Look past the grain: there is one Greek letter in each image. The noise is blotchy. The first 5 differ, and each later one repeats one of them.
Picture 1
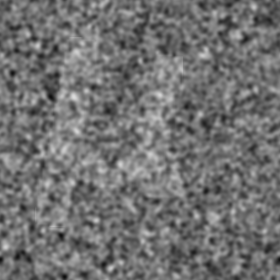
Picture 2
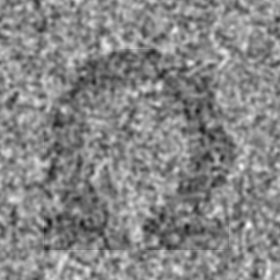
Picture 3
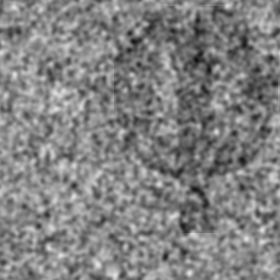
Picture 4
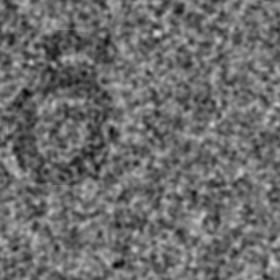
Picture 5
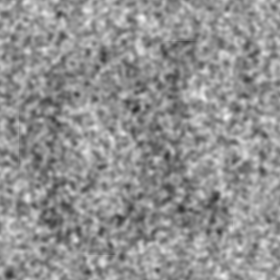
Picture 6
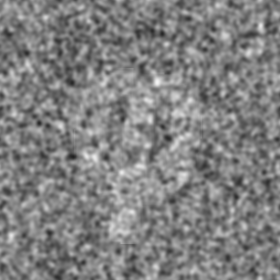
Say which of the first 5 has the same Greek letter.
3
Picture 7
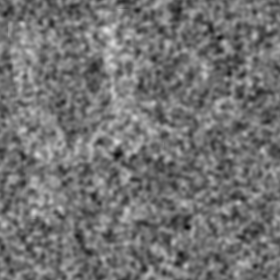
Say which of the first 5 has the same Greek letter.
1
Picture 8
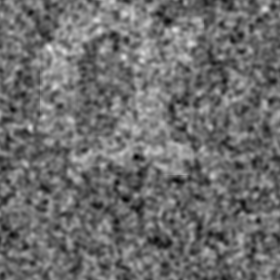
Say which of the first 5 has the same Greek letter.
5
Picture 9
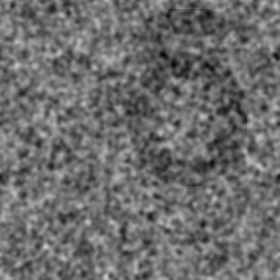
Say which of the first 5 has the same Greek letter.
4
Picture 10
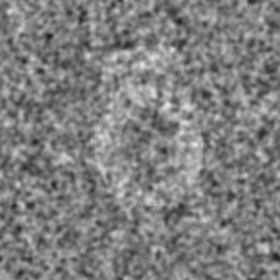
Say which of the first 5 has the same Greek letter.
4
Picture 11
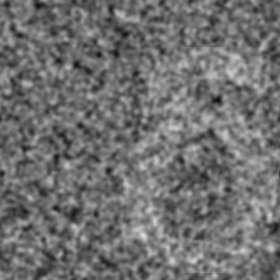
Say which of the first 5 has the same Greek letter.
4
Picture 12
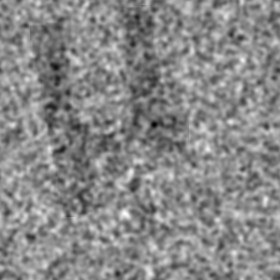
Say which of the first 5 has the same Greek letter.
1
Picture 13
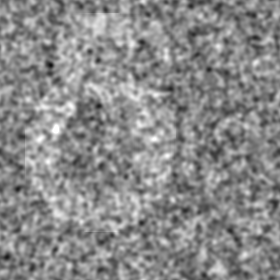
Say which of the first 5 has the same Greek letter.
4
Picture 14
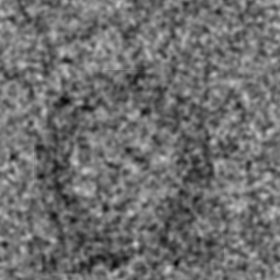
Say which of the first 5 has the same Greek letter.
2
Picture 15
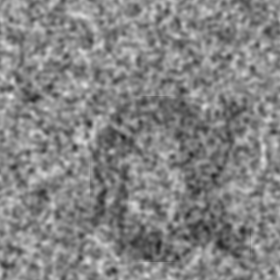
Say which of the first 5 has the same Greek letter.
5
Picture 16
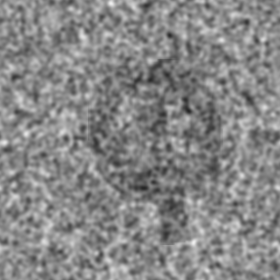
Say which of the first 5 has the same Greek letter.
3
